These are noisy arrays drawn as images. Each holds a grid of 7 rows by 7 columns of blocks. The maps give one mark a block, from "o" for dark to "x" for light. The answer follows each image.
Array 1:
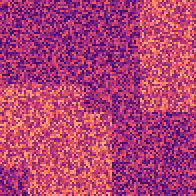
o o o o o x x
o o o o o x x
o o o o o x x
x x x o o x x
x x x x o o o
x x x x o o o
o x x x o o o
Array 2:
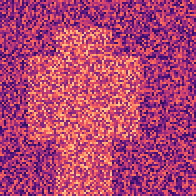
o o o o o o o
o o x x o o o
o x x x x o o
o x x x x o o
o x x x x o o
o o x x o o o
o o x x o o o
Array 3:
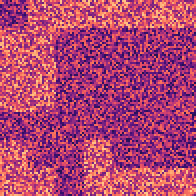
o x x x x x x
x x o o o o o
x x o o o o o
x x o o o o o
o o o o o o o
x o o x o o o
x x o x x x x
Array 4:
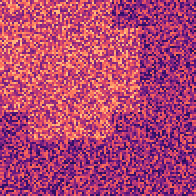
x x x x o o o
x x x x x o o
x x x x x o o
x x x x x o o
o x x x o o o
o o o o o o o
o o o o o o o
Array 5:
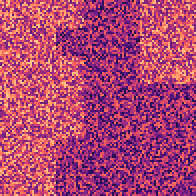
x x x o o x x
x x o o o x x
x x x o o x x
x x x o o o o
x x x o o o o
x x o o o o o
x x o o o o o
